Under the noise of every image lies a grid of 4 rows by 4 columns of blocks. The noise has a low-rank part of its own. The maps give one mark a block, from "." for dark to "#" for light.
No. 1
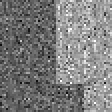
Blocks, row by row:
. . # #
. . # #
. . # #
. . . #
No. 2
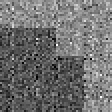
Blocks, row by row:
# # # #
. . # #
. . . #
. . . #
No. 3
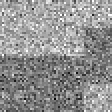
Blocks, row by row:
# # # #
# # # .
. . . .
. . . #
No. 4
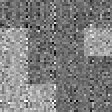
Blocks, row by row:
. . . .
# . . #
# . . .
# # . .
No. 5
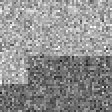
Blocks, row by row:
# # # #
# # # #
# . . .
. . . .
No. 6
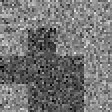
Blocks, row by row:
# # # #
# . # #
. . . #
# . . #
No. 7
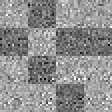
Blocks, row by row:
# . # #
. # . .
# . # #
# # . #
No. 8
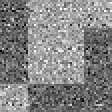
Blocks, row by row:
. # # #
. # # .
. # # .
# . . .
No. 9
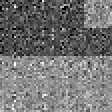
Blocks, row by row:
. . . #
. . . .
# # # #
# # # #
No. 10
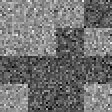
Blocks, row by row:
# # # .
# # . #
. . . .
# . . #
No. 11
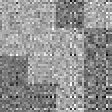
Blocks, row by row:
# # . #
# # # .
. # # .
. . # .
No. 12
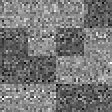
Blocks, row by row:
# # # .
. # . #
. . # #
# # . .
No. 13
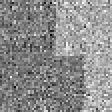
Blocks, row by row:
. . # #
. . # #
. . . #
. . . #
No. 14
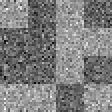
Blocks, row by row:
# . # .
. . # #
. . # .
# # . #
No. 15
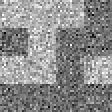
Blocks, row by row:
# # # .
. # . .
# # . #
. . . .
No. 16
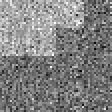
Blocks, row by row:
# # # .
# # . .
. . . .
. . . .
